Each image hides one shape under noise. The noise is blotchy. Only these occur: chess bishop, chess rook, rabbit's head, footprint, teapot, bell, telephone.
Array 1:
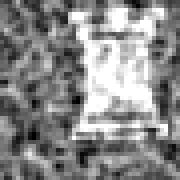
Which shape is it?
chess rook
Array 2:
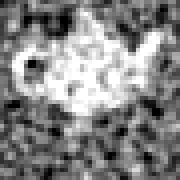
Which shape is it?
teapot
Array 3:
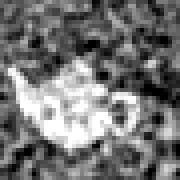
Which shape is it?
teapot
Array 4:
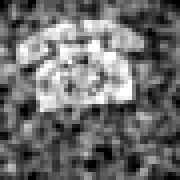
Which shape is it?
telephone
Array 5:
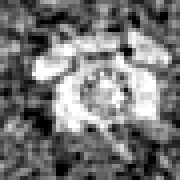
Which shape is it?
telephone
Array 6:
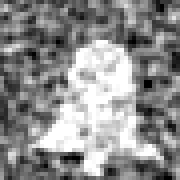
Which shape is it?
bell
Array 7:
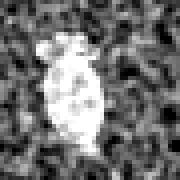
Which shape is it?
footprint
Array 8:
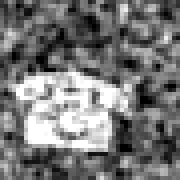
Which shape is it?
telephone
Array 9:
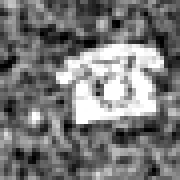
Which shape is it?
telephone
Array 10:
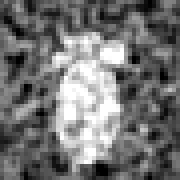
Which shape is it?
footprint
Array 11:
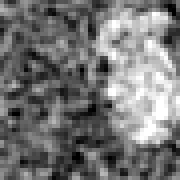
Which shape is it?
footprint
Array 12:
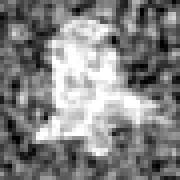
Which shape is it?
bell
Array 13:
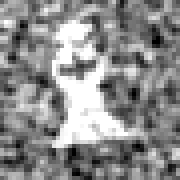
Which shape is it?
chess bishop
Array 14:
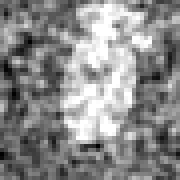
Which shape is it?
footprint
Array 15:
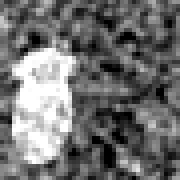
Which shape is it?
footprint
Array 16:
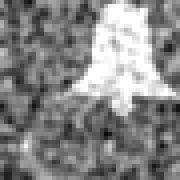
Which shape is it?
bell
